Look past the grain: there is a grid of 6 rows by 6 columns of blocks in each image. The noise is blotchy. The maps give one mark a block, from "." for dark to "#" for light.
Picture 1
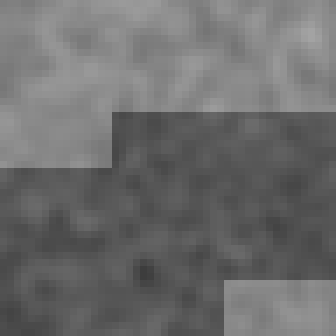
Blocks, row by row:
######
######
##....
......
......
....##
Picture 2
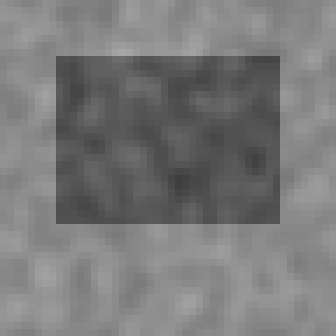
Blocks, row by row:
######
#....#
#....#
#....#
######
######
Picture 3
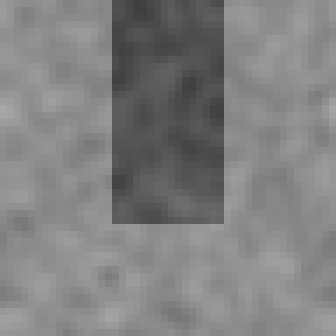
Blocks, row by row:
##..##
##..##
##..##
##..##
######
######
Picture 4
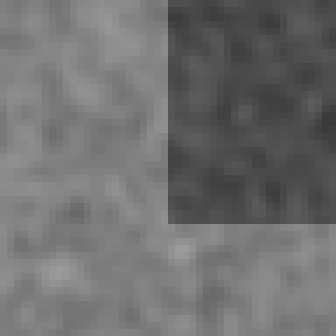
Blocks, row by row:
###...
###...
###...
###...
######
######
